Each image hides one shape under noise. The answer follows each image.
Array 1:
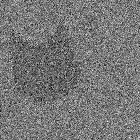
dark cat's head
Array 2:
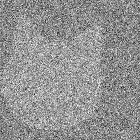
light cat's head
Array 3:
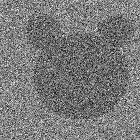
dark bear's head
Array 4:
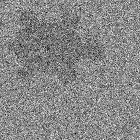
dark turtle
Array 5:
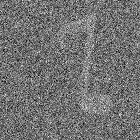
light musical note
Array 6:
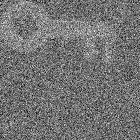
light key
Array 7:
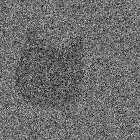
dark cat's head
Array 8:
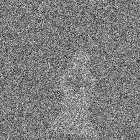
light chess bishop
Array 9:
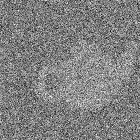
light teapot
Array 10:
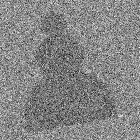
dark chess pawn
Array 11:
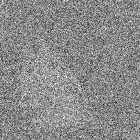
light chess knight
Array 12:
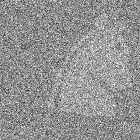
light chess knight
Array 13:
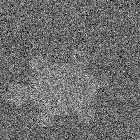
light turtle
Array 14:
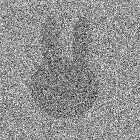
dark rabbit's head
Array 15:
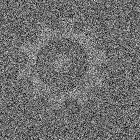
light gear
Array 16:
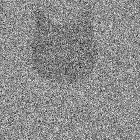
dark cat's head
